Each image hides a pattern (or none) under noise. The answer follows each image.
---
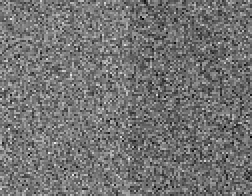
a sharp edge
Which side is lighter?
left
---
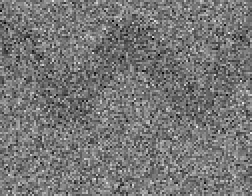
a wavy band
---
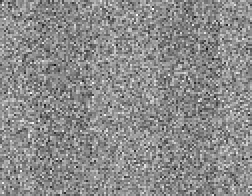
vertical stripes
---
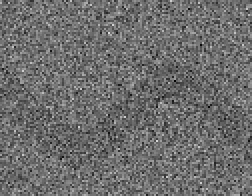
a wavy band
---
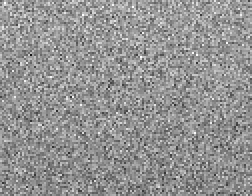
a smooth slope
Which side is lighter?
top
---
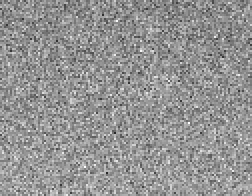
a smooth slope
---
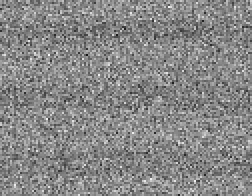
horizontal stripes
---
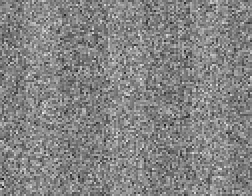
vertical stripes
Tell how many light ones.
3
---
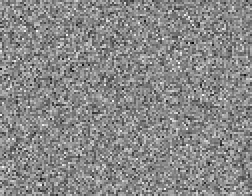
only noise
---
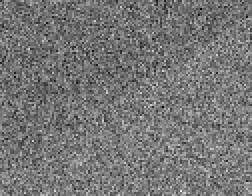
a sharp edge
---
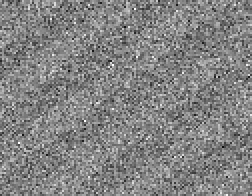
diagonal stripes
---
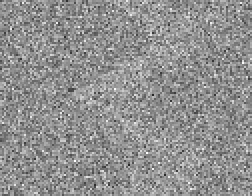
a wavy band
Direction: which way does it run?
top to bottom
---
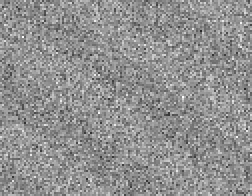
diagonal stripes
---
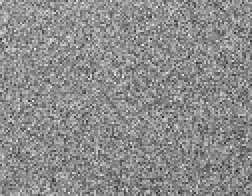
a smooth slope
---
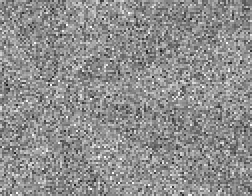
spokes from one point
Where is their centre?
middle left
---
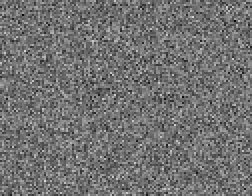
only noise
